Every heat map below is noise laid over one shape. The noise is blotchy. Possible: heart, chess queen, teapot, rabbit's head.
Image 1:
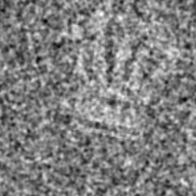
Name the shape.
chess queen
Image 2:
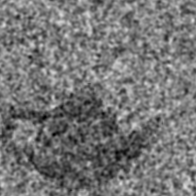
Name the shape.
teapot
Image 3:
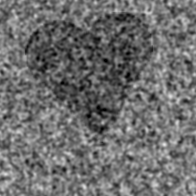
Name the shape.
heart
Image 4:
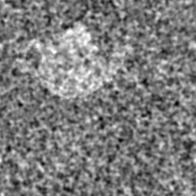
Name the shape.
teapot
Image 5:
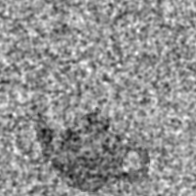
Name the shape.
teapot
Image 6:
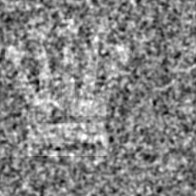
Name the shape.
chess queen
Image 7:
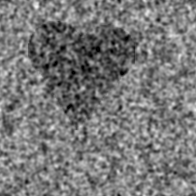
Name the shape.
heart
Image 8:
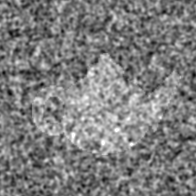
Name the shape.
teapot
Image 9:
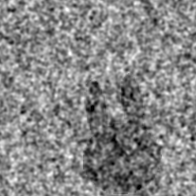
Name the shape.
rabbit's head
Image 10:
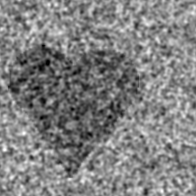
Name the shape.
heart
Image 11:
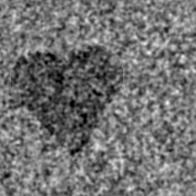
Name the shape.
heart
